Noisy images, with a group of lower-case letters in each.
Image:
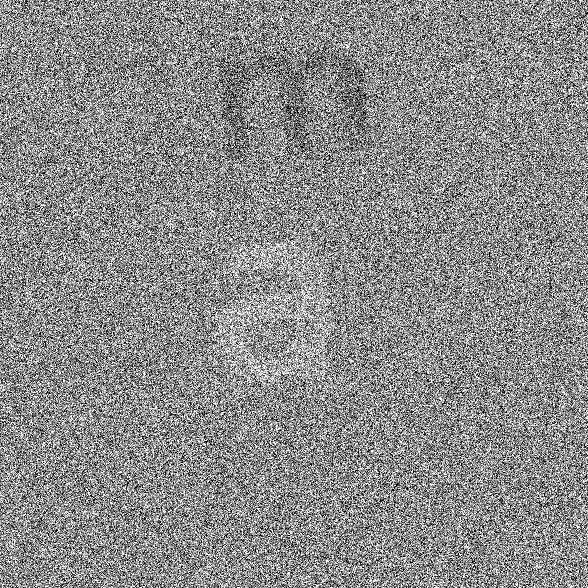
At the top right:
nothing
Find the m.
top middle
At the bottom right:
nothing
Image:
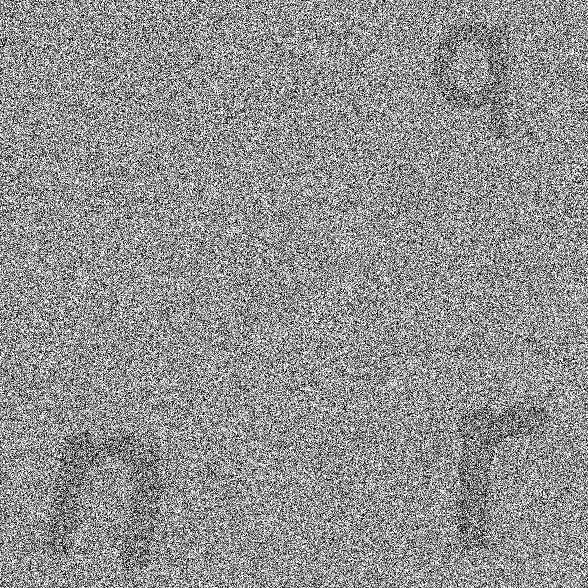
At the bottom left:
n
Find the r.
bottom right
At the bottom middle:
nothing
